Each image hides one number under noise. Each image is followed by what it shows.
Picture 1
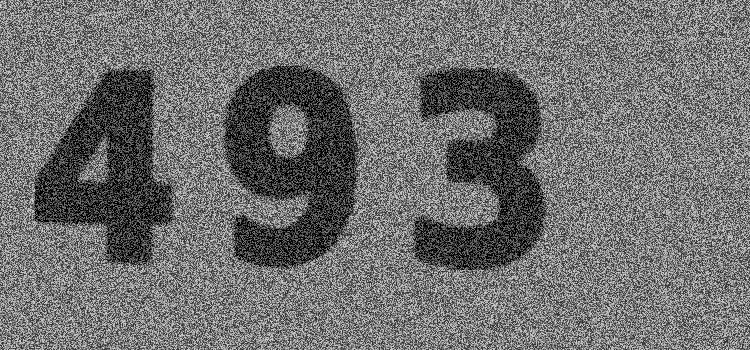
493
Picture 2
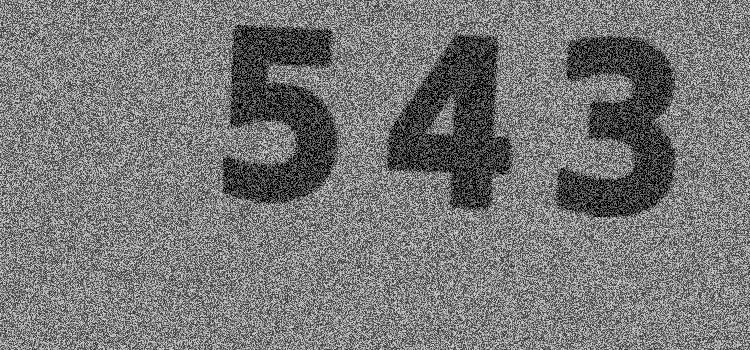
543
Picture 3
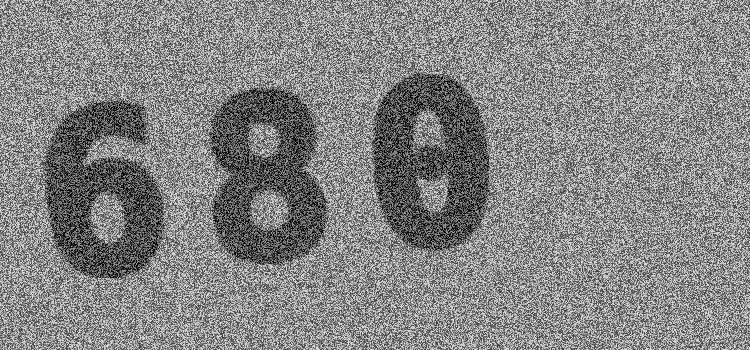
680
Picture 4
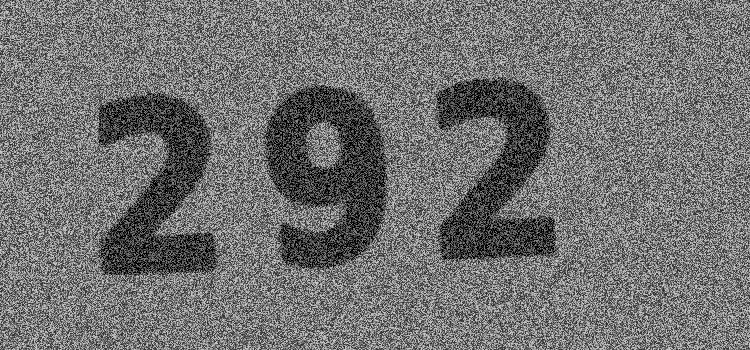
292
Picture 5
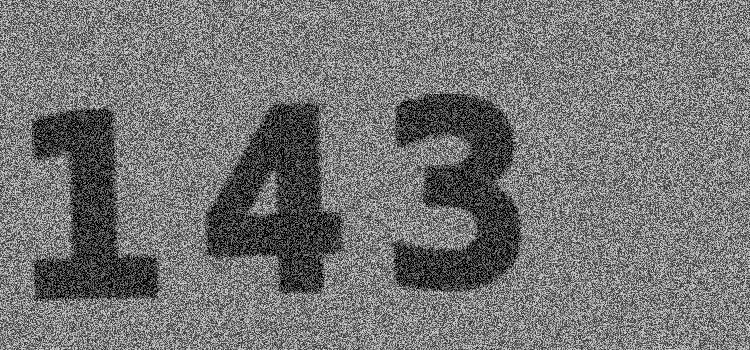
143
